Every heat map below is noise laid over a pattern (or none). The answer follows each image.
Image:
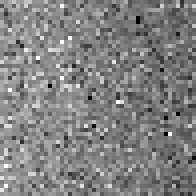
a smooth slope
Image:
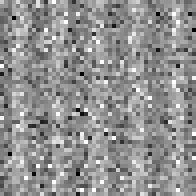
vertical stripes
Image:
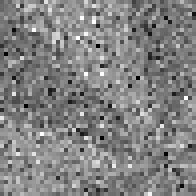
spokes from one point
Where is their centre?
bottom right
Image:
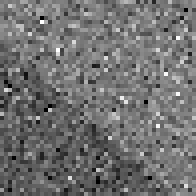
a sharp edge
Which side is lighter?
top right
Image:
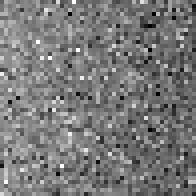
a smooth slope
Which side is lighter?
left
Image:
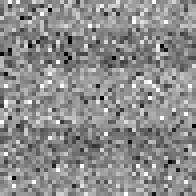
horizontal stripes
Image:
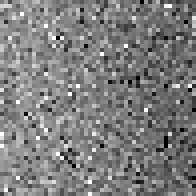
a smooth slope
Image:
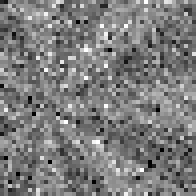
spokes from one point
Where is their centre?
middle left
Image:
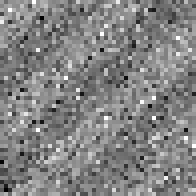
diagonal stripes
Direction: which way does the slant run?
bottom left to top right
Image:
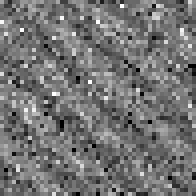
diagonal stripes
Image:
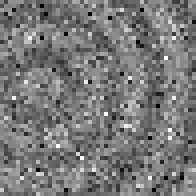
rings round one point
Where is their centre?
middle left
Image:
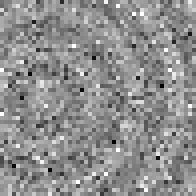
rings round one point
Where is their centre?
middle left
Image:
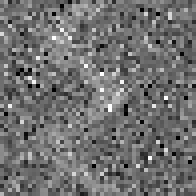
a wavy band
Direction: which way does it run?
top to bottom
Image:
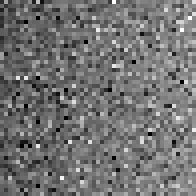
a smooth slope
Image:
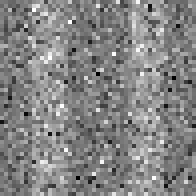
vertical stripes
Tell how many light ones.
2
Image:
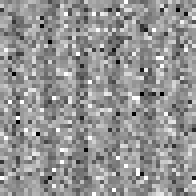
vertical stripes
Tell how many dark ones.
6
